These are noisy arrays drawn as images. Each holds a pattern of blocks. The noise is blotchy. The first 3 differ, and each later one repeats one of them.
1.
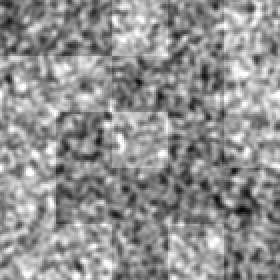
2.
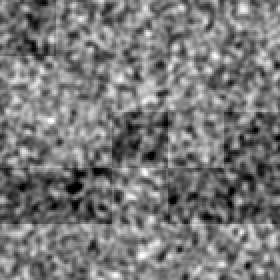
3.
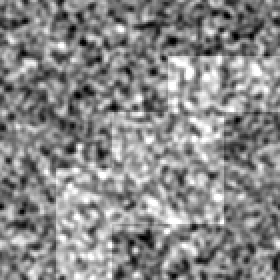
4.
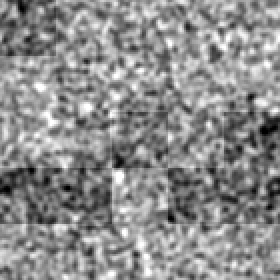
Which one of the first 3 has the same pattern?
2
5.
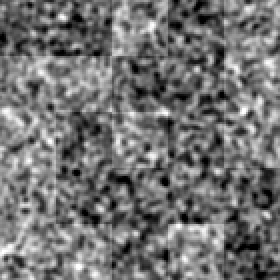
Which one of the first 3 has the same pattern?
1
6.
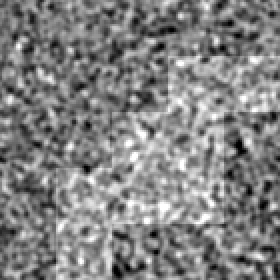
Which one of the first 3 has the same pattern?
3
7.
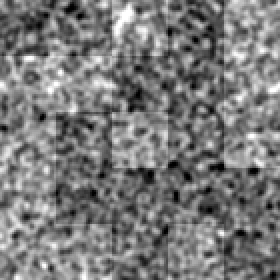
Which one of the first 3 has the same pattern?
1
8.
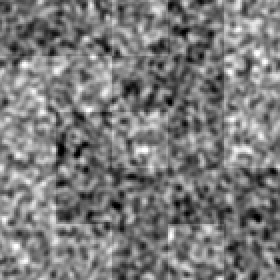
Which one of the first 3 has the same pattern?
1
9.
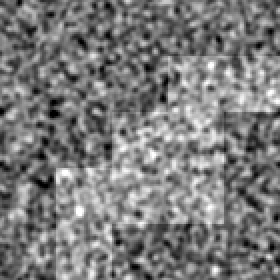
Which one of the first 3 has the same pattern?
3
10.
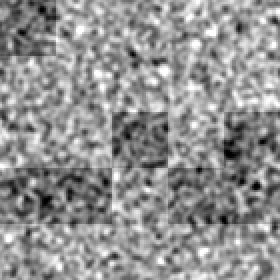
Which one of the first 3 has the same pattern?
2
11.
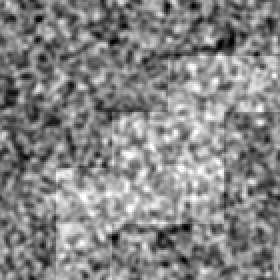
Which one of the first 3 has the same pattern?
3
